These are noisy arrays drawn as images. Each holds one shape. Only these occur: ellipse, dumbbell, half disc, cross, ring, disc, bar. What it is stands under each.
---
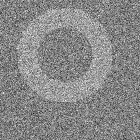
ring
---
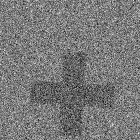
cross
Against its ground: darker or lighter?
darker
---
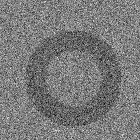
ring
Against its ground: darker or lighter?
darker
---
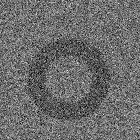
ring
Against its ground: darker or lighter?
darker
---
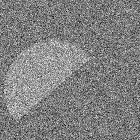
half disc
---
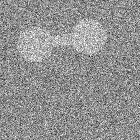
dumbbell
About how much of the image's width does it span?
two thirds
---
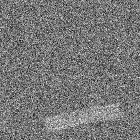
bar
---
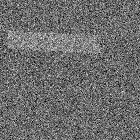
bar
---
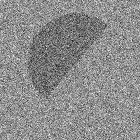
half disc
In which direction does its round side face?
up and left
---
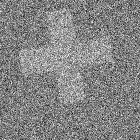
cross
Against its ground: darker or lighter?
lighter
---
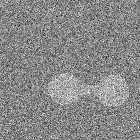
dumbbell
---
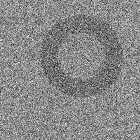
ring
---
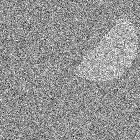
half disc
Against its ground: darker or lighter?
lighter
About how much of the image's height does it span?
half
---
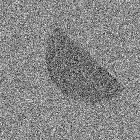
half disc
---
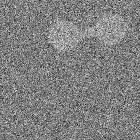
dumbbell
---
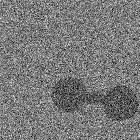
dumbbell
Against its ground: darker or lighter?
darker
